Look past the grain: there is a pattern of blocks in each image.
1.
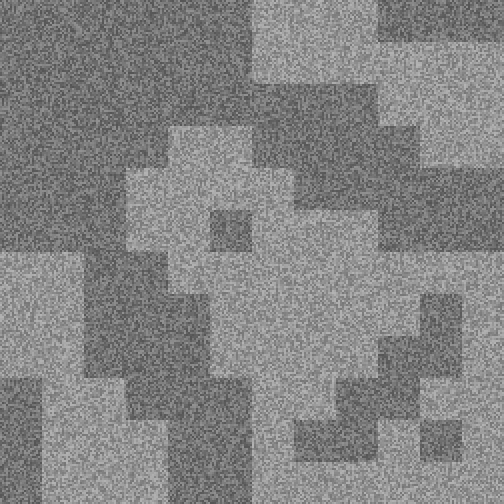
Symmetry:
mirrored about the diagonal from the top left
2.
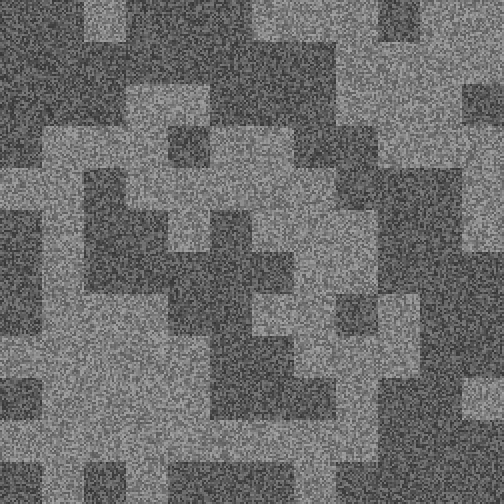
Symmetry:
mirrored about the diagonal from the bottom left
